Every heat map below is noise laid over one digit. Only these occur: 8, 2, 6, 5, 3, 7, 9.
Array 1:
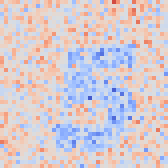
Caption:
blue 5
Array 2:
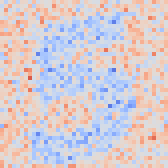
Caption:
blue 5
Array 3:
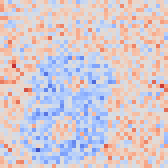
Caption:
blue 8
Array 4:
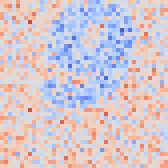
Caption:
blue 9
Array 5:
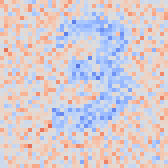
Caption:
blue 3
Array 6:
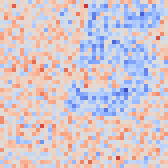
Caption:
blue 5
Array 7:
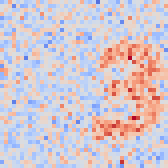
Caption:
red 3
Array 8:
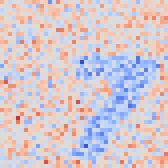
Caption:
blue 7
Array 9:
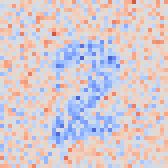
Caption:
blue 2
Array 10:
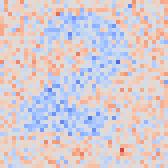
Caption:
blue 2
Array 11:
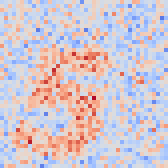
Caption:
red 5
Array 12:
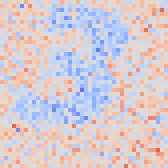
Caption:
blue 3
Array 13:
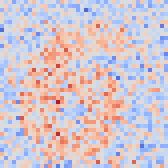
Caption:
red 6
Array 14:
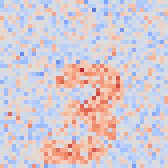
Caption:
red 3
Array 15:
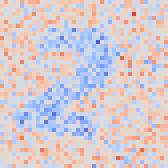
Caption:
blue 2
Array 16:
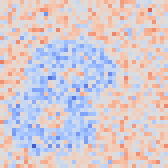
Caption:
blue 8
